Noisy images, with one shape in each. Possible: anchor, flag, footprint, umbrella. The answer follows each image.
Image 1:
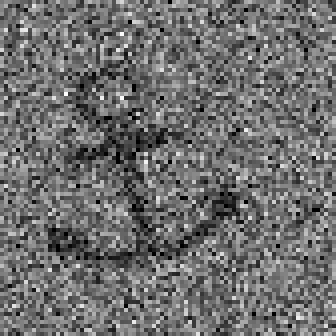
anchor
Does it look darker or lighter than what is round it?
darker
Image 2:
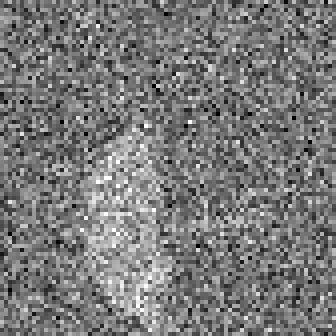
umbrella
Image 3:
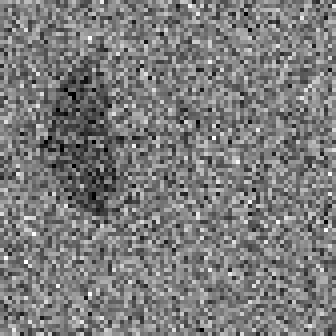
umbrella
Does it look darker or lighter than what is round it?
darker
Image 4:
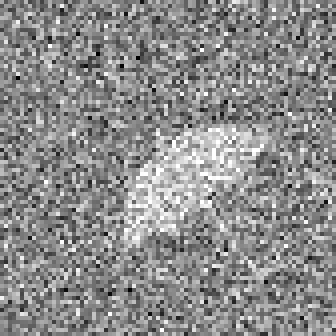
umbrella
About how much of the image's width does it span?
half
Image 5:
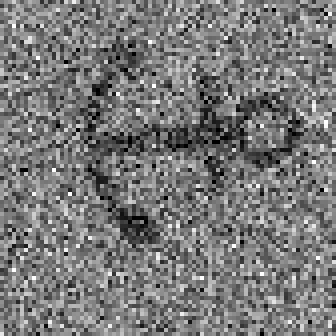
anchor
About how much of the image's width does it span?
two thirds
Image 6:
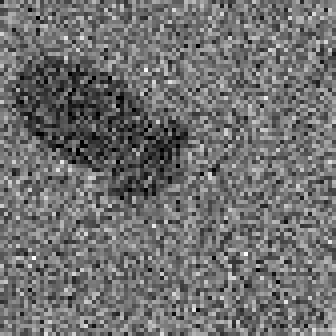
footprint
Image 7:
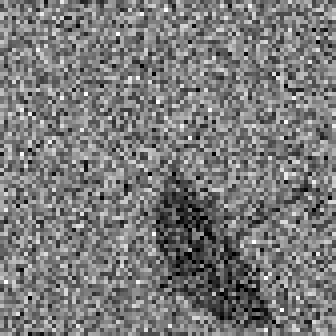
umbrella
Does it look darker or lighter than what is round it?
darker
